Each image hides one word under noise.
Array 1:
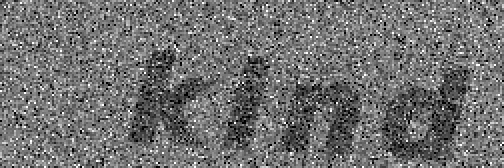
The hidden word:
kind
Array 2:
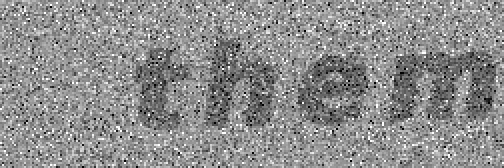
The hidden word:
them
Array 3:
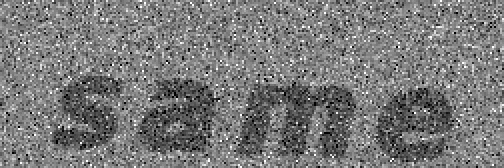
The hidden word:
same
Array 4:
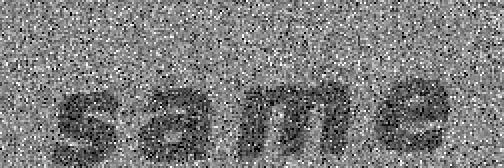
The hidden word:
same
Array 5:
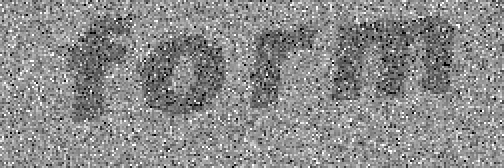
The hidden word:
form
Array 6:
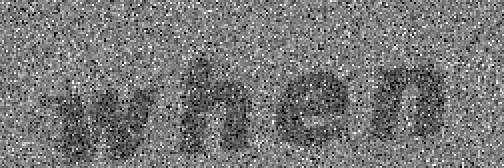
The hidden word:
when
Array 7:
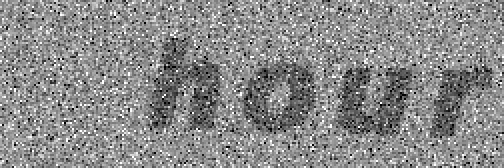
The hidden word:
hour
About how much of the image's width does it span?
two thirds
